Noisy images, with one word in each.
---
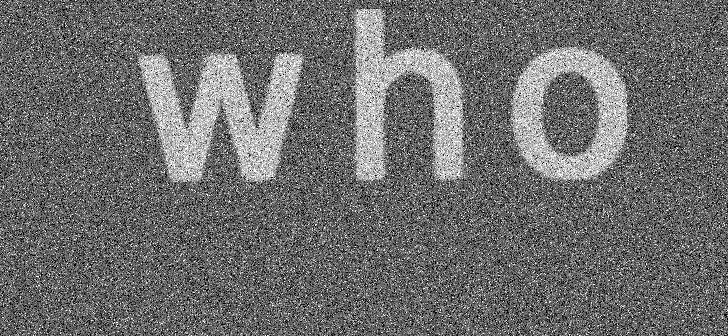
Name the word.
who
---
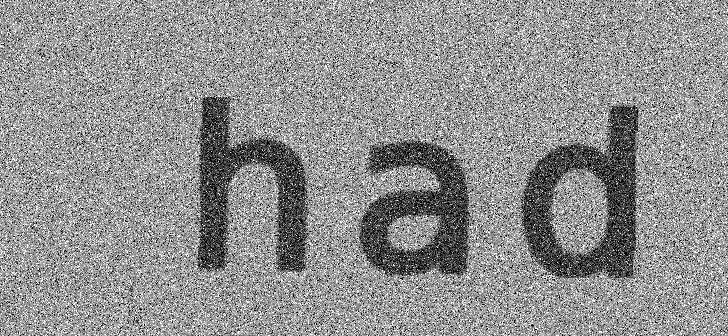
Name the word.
had
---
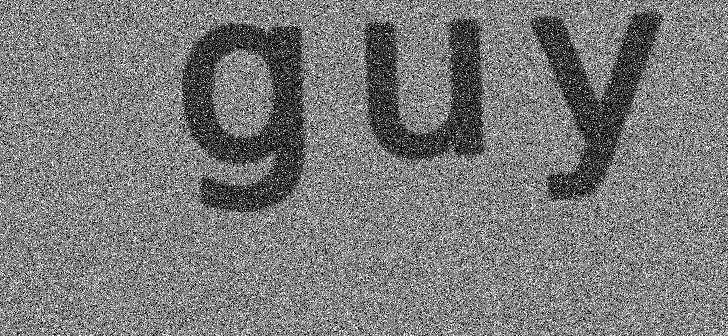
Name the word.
guy
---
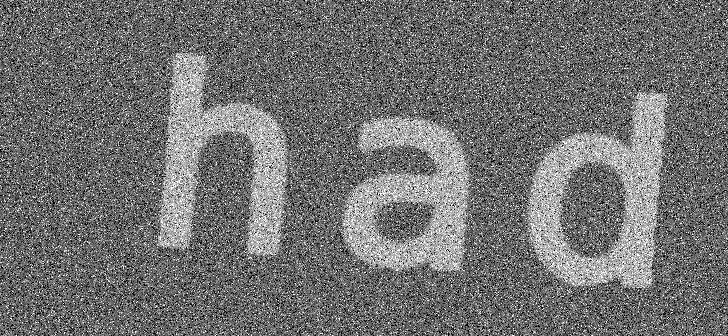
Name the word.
had
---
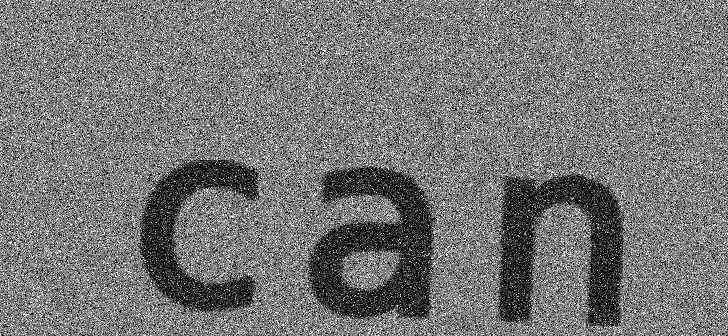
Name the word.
can
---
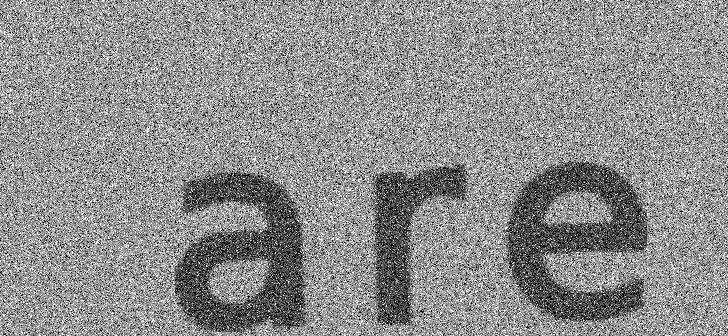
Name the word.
are
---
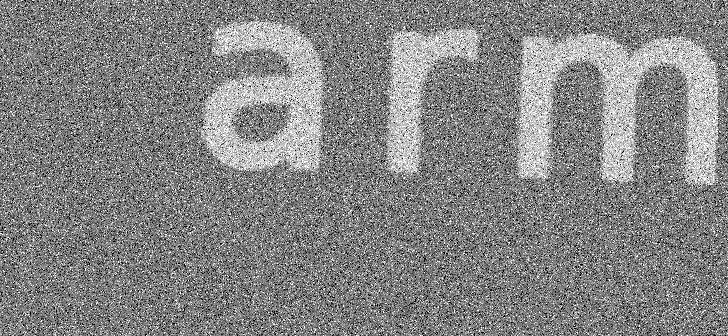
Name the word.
arm
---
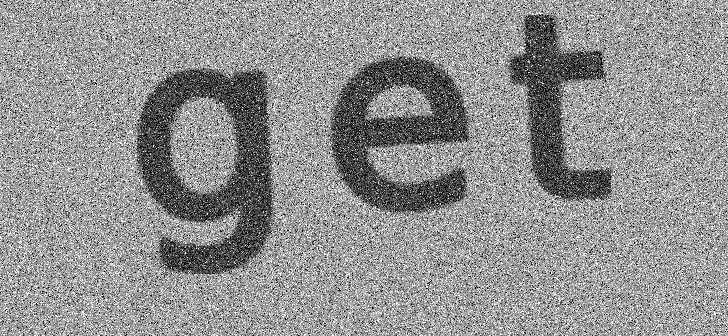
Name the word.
get
